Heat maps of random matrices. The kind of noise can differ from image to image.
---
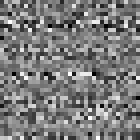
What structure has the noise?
rows of uneven size
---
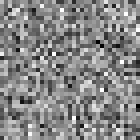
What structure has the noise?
low rank plus noise
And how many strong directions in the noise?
five to eight
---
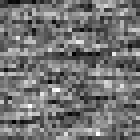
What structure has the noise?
streaked along the rows
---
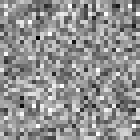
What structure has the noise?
low rank plus noise
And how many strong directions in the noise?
five to eight
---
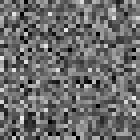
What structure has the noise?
low rank plus noise
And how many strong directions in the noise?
five to eight
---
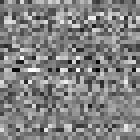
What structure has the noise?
rows of uneven size
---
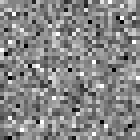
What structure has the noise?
heavy tails
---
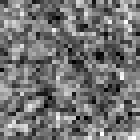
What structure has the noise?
blotchy
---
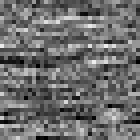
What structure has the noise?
streaked along the rows
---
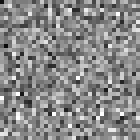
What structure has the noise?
independent entries
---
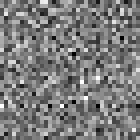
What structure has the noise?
low rank plus noise
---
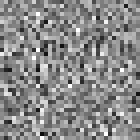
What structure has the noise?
low rank plus noise
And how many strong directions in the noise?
one
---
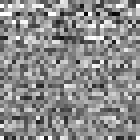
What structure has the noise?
rows of uneven size
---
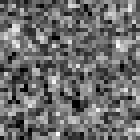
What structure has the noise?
blotchy
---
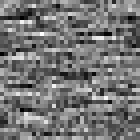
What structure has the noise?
streaked along the rows
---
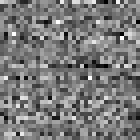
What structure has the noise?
rows of uneven size
